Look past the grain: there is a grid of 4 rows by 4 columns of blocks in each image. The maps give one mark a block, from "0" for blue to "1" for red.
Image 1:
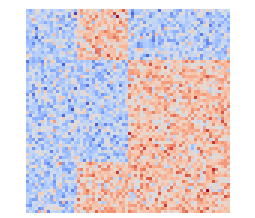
0100
0011
0011
0111
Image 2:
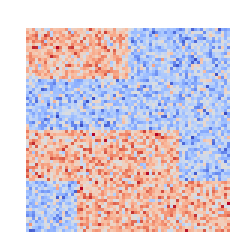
1100
0000
1110
0111
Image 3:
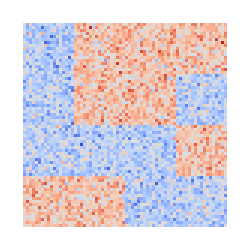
0111
0110
0001
1100
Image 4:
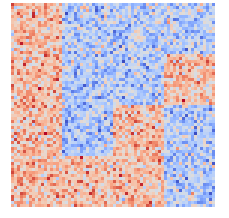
1000
1001
1010
1110
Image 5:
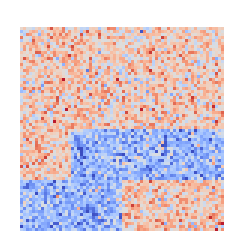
1111
1111
1000
0011
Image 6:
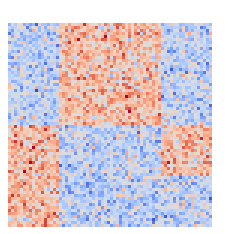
0110
0110
1001
1000
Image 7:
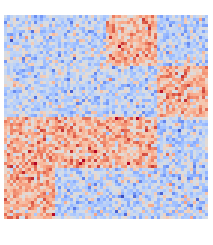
0010
0001
1110
1000
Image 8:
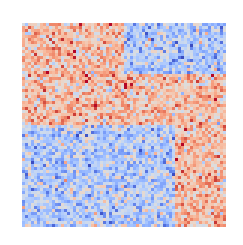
1100
1111
0001
0001
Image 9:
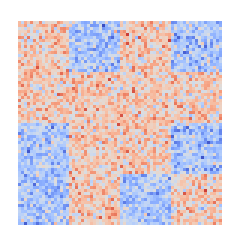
1010
1111
0110
0101
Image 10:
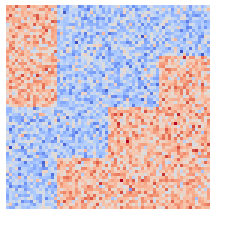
1000
1001
0011
0111
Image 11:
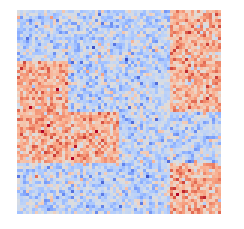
0001
1001
1100
0001
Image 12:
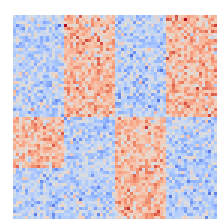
0101
0101
1010
0010
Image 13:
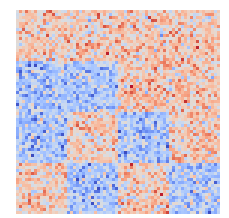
1111
0011
0101
1010
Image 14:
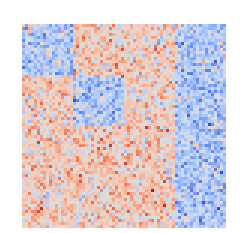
0110
1010
1110
1110
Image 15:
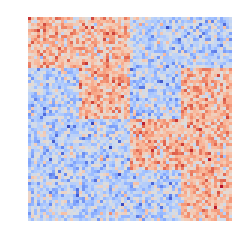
1100
0101
0011
0001
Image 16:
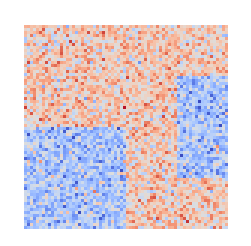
1111
1110
0010
0011
